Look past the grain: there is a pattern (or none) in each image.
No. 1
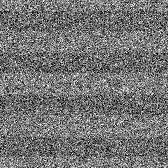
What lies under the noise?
horizontal stripes
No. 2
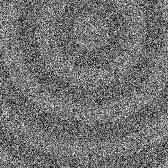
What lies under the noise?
rings round one point
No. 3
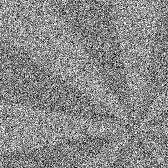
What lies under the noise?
spokes from one point
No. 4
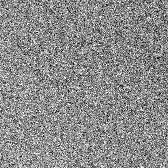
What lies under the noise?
a smooth slope
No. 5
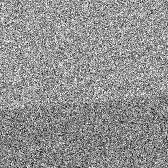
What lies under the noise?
a sharp edge
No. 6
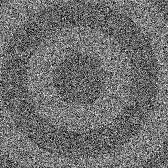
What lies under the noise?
rings round one point
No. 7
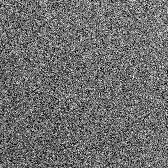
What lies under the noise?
a smooth slope
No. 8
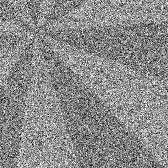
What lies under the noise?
spokes from one point
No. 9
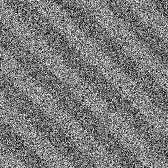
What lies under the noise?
diagonal stripes
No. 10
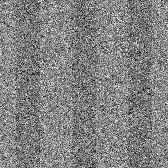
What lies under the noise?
vertical stripes
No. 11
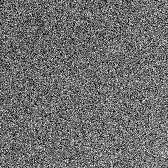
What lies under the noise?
a smooth slope
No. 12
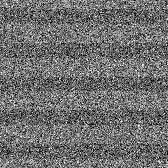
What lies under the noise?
horizontal stripes
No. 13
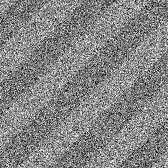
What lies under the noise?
diagonal stripes
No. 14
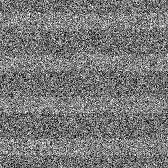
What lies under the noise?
horizontal stripes
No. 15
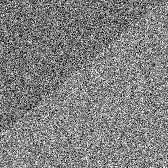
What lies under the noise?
a sharp edge
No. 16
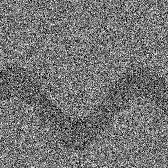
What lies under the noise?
a wavy band
